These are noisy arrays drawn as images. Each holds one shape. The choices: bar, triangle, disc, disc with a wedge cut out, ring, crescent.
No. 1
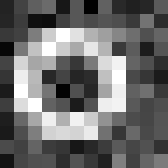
light ring
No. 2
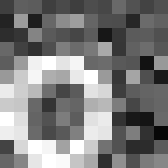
light ring
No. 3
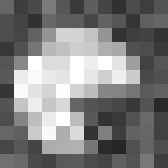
light disc with a wedge cut out
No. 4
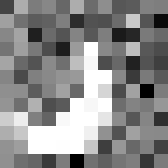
light crescent
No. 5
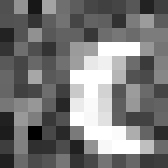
light crescent
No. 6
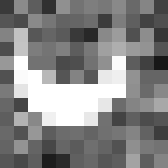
light crescent
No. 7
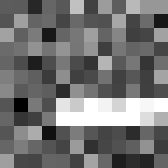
light bar
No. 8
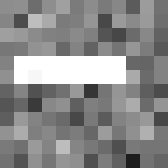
light bar
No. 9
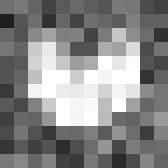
light disc with a wedge cut out
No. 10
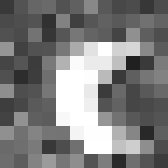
light crescent
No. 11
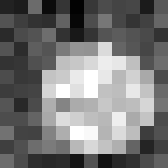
light disc
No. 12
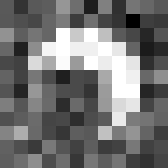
light crescent
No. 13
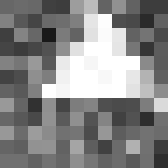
light triangle
